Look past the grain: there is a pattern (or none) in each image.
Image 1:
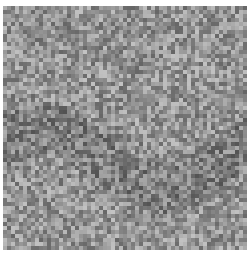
a wavy band
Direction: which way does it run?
left to right
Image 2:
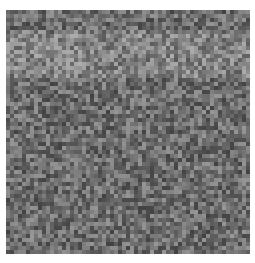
one horizontal stripe
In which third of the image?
top
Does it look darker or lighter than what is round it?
lighter
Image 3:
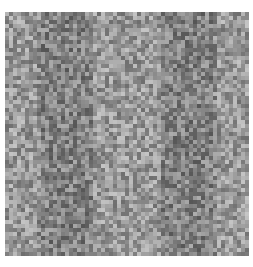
vertical stripes
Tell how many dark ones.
2
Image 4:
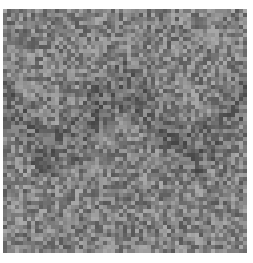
a wavy band
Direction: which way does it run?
left to right
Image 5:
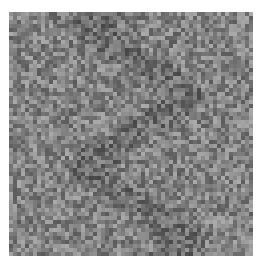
a wavy band
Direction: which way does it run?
top to bottom
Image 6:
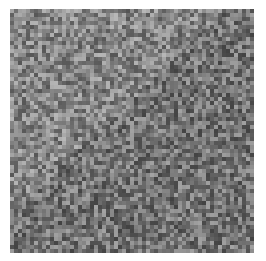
a sharp edge
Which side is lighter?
top left
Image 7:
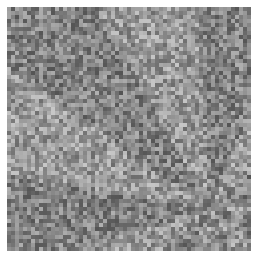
spokes from one point
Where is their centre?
bottom right
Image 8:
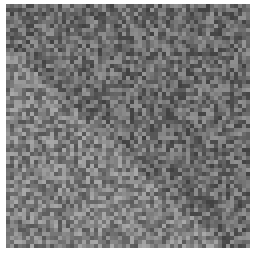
a sharp edge
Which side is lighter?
bottom left
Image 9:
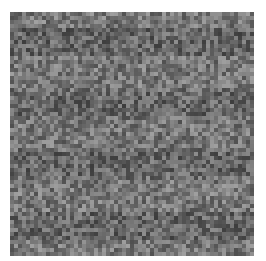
horizontal stripes
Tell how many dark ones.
4
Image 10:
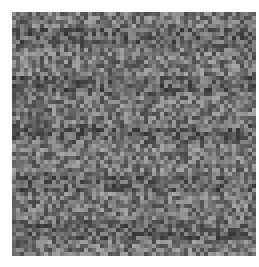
horizontal stripes
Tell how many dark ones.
5
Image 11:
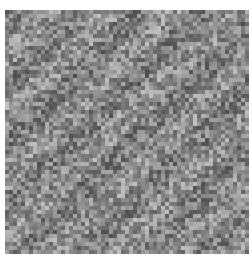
diagonal stripes
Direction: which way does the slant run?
bottom left to top right
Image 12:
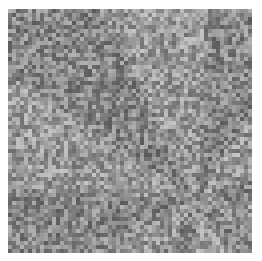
spokes from one point
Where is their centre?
bottom right
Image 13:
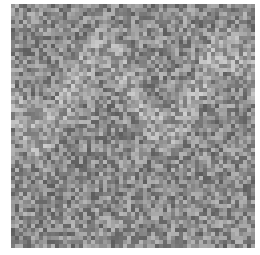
a wavy band
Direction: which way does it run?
left to right
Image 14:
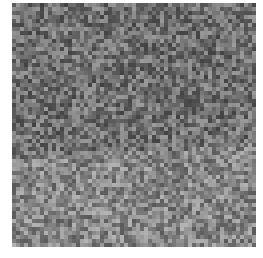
a sharp edge
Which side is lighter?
bottom
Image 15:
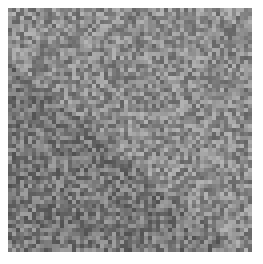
a sharp edge
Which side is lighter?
top right
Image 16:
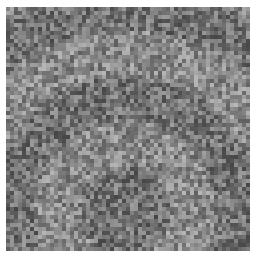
rings round one point
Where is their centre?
bottom middle
